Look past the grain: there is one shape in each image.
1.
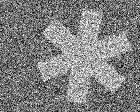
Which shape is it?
asterisk
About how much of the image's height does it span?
nearly all
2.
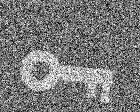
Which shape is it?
key
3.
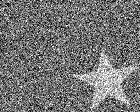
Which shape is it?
star
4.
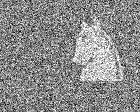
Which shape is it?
chess knight
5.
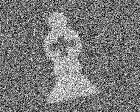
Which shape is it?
chess bishop
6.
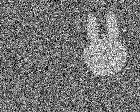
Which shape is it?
rabbit's head
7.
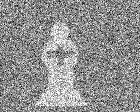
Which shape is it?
chess bishop
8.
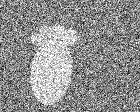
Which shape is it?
footprint
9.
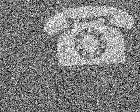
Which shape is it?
telephone
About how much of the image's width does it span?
two thirds
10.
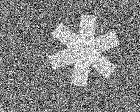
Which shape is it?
asterisk
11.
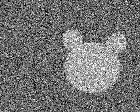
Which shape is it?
bear's head
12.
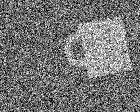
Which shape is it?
cup
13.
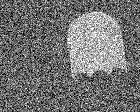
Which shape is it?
ghost
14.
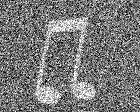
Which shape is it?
pair of musical notes
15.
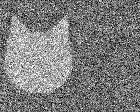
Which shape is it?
cat's head
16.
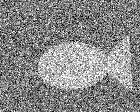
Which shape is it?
fish
